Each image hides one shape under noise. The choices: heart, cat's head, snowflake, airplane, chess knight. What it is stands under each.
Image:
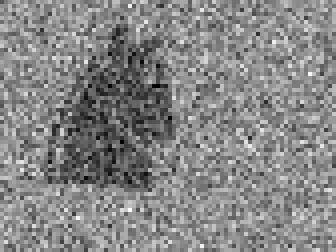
dark chess knight
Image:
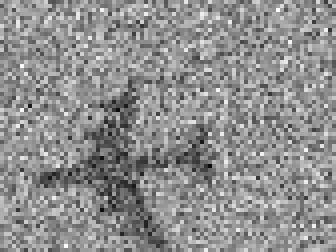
dark airplane
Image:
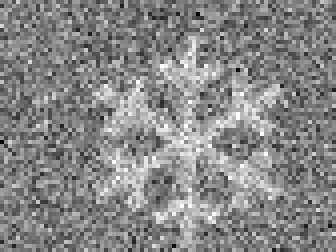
light snowflake
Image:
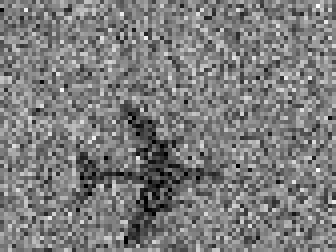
dark airplane
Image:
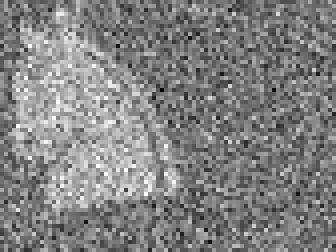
light chess knight
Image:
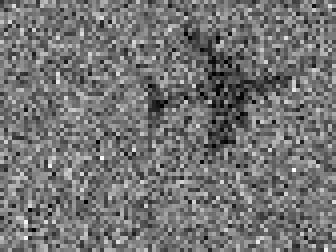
dark airplane
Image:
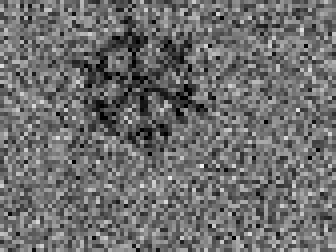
dark snowflake
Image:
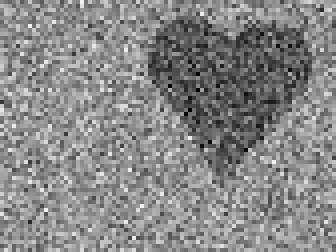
dark heart
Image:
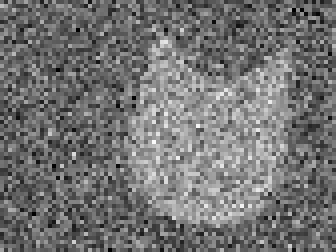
light cat's head
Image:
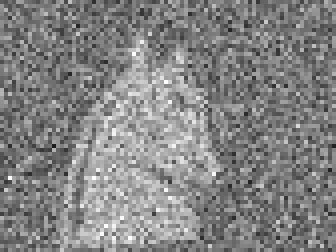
light chess knight
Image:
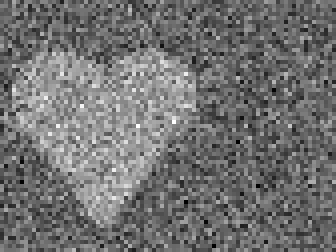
light heart
